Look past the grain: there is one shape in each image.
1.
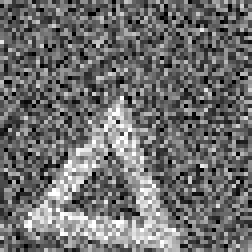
triangle frame
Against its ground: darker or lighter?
lighter
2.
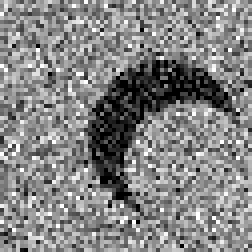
crescent
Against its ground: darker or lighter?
darker
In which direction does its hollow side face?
down and right
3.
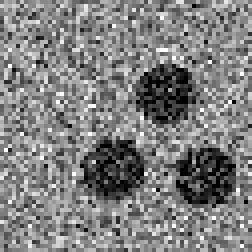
three dots
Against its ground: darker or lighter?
darker
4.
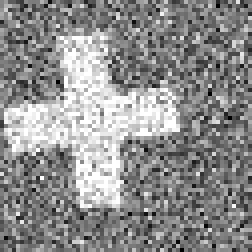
cross
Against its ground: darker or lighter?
lighter
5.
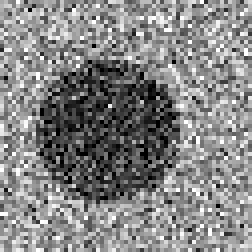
disc
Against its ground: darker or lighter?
darker
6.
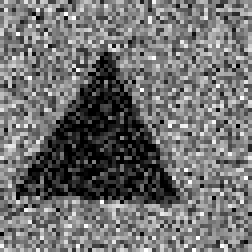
triangle
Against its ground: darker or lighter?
darker
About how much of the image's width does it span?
two thirds
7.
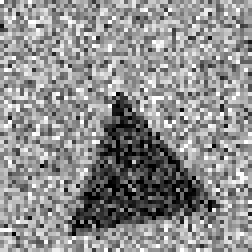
triangle
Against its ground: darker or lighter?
darker
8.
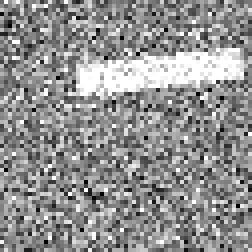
bar
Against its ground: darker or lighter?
lighter
